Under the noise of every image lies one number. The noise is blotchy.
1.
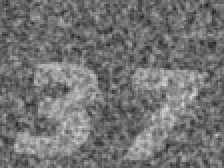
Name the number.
37
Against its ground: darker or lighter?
lighter
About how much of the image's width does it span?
nearly all
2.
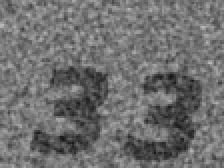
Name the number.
33
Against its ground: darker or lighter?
darker
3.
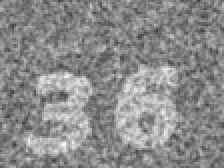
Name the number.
36
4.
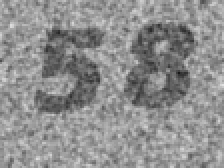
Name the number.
58
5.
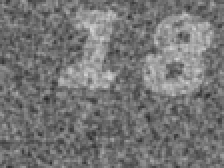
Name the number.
18
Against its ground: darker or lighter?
lighter
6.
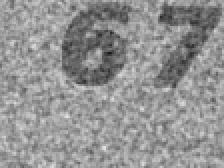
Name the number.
67
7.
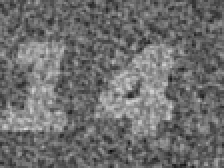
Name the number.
14
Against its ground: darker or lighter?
lighter
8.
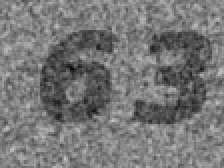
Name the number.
63
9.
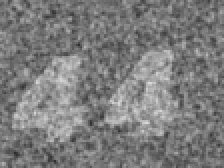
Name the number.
44
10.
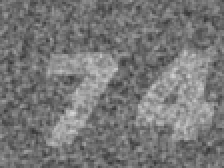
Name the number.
74
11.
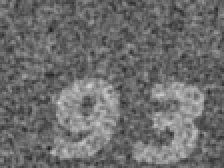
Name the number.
93
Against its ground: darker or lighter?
lighter
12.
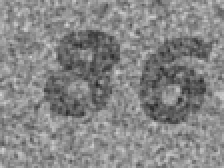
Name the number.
86
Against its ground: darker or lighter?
darker
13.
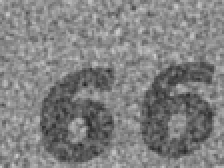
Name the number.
66
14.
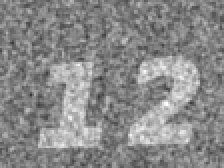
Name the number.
12
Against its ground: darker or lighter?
lighter
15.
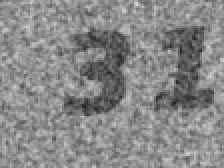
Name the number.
31
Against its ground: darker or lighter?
darker
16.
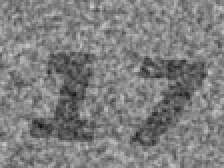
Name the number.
17
